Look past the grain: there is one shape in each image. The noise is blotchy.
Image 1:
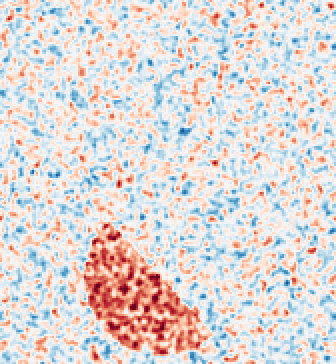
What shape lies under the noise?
half disc
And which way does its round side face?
down and left
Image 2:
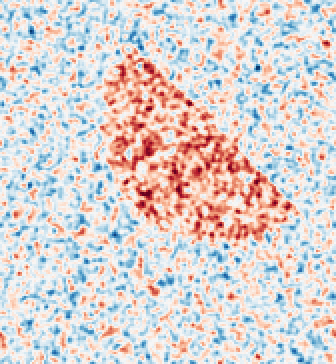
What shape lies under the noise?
half disc
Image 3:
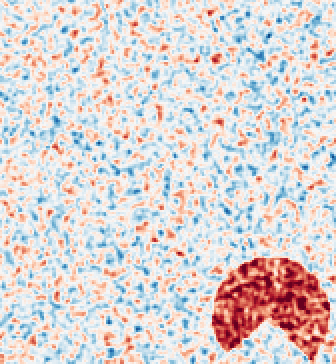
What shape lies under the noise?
disc with a wedge cut out
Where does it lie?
bottom right
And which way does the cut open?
down
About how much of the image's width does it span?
a third
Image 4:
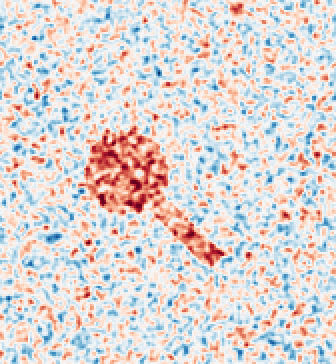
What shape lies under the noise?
lollipop
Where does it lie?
centre
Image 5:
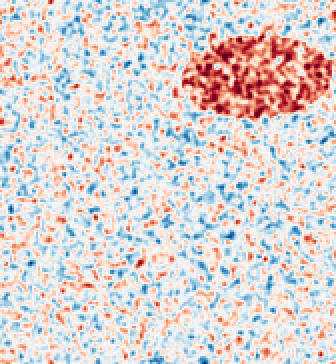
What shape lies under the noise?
ellipse
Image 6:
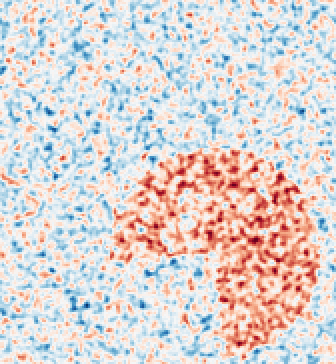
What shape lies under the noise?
disc with a wedge cut out
